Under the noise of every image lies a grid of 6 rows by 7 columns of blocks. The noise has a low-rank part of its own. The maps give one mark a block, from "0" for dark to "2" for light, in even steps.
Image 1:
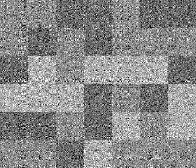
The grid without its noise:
1 1 0 0 1 0 0
1 0 1 0 1 1 1
0 2 1 2 2 2 0
2 2 2 0 1 0 2
0 0 1 0 2 1 2
1 1 0 2 1 1 1
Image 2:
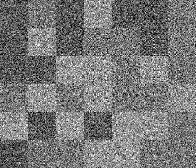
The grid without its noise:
0 1 0 2 0 0 1
0 2 0 1 1 0 1
0 0 2 2 1 2 1
1 2 1 2 1 1 2
2 0 2 0 2 2 1
0 1 1 2 2 1 1
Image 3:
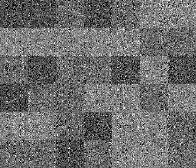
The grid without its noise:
0 0 1 0 1 2 2
2 2 2 2 2 1 1
1 0 1 1 0 2 0
0 1 1 2 2 1 2
2 2 1 0 2 2 1
1 1 0 1 2 2 1
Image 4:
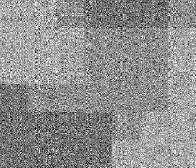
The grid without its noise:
2 2 1 0 0 0 1
2 2 2 1 1 1 2
2 2 2 1 1 1 2
0 1 1 1 1 1 2
0 0 0 0 1 2 2
0 0 0 0 2 2 2
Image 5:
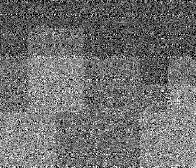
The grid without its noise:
0 0 0 0 0 0 0
0 1 1 0 0 0 0
1 2 2 1 1 0 1
1 2 2 1 1 1 2
2 2 1 1 1 2 2
2 2 1 1 1 2 2
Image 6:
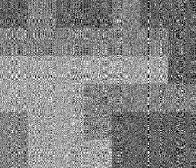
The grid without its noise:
0 1 0 0 1 0 0
1 1 1 1 1 1 0
2 2 2 2 2 2 0
2 2 2 1 1 1 1
1 2 2 1 0 0 0
1 2 2 2 0 0 0
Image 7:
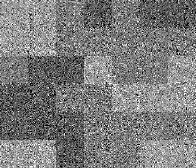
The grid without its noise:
2 2 1 0 1 0 0
2 2 1 1 1 1 1
1 0 0 2 1 1 2
0 0 1 1 2 2 2
0 0 0 1 1 1 1
2 2 0 1 1 2 2
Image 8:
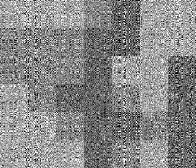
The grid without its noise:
2 2 2 1 0 2 2
1 1 1 0 0 2 2
1 1 1 0 2 2 0
2 1 0 0 1 2 0
2 2 1 0 0 1 0
2 2 2 0 1 2 0
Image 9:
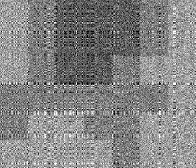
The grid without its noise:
2 1 0 0 0 1 2
2 1 0 0 0 1 2
2 1 0 0 1 2 2
1 1 1 1 1 1 2
1 2 2 1 1 2 2
2 2 2 2 1 2 2
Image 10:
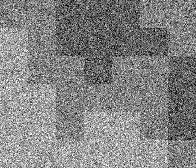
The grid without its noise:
1 1 0 0 0 1 1
2 1 0 0 0 0 1
2 1 1 0 1 1 0
2 2 1 1 1 1 0
2 2 1 2 2 1 0
2 2 2 2 2 2 1
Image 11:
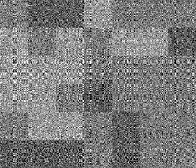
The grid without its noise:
1 0 0 2 1 1 1
2 1 2 1 2 2 0
2 2 2 1 1 1 1
2 2 1 0 1 1 1
1 2 2 1 0 1 1
0 0 0 1 0 1 1
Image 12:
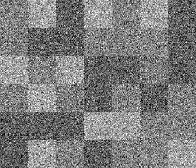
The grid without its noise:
1 2 0 2 1 2 0
1 0 0 1 1 1 0
2 1 2 0 0 1 0
1 2 1 0 1 0 1
0 0 0 2 2 1 1
0 2 1 0 1 1 2
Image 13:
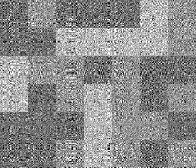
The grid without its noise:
0 1 0 0 0 2 1
0 0 2 2 2 2 1
2 1 1 0 1 0 0
2 0 1 2 1 0 1
0 0 0 2 1 1 0
0 0 1 2 1 0 1
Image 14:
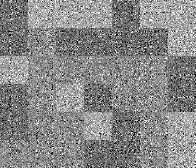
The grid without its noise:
0 2 2 2 0 2 2
0 1 0 0 0 0 2
2 1 1 1 1 1 0
0 1 2 0 1 1 0
0 1 1 2 0 1 2
1 1 1 0 0 1 2
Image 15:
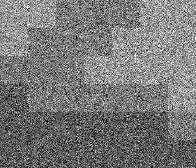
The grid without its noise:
2 2 1 1 1 2 2
2 1 1 1 2 2 2
1 1 1 2 2 2 2
0 1 1 1 1 1 2
0 0 0 0 0 0 1
0 0 0 0 0 0 0
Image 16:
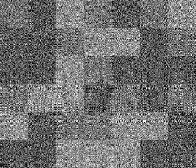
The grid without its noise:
1 0 2 1 0 1 2
0 0 1 2 2 0 1
0 0 2 1 0 0 0
1 2 2 0 1 0 1
2 0 1 1 2 2 0
0 0 2 2 2 0 0
